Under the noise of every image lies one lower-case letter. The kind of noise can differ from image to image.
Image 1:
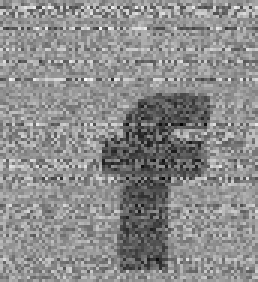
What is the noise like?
rows of uneven size
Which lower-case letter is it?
f
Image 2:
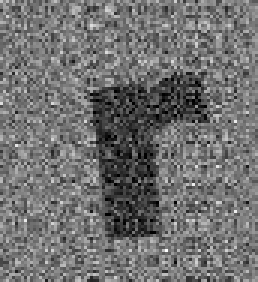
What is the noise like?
low rank plus noise
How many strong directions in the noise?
three or four
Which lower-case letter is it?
r
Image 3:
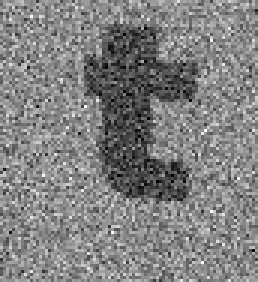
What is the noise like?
independent entries
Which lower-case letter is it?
t
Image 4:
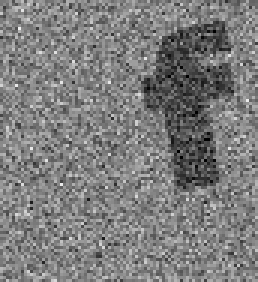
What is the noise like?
independent entries
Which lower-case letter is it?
f
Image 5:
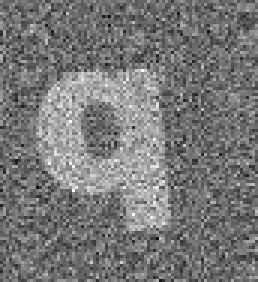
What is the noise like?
low rank plus noise
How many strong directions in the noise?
five to eight
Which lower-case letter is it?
q
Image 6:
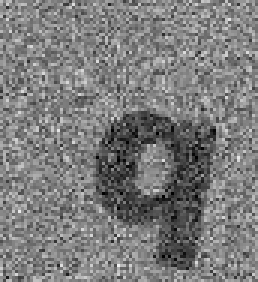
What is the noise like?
low rank plus noise
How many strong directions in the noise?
five to eight
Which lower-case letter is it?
q
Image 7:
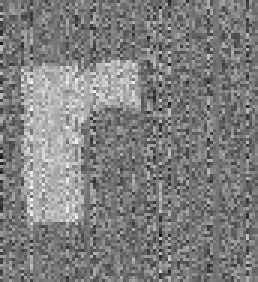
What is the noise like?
columns of uneven size
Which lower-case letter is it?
r
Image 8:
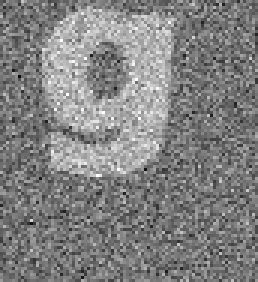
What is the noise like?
independent entries
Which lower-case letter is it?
g
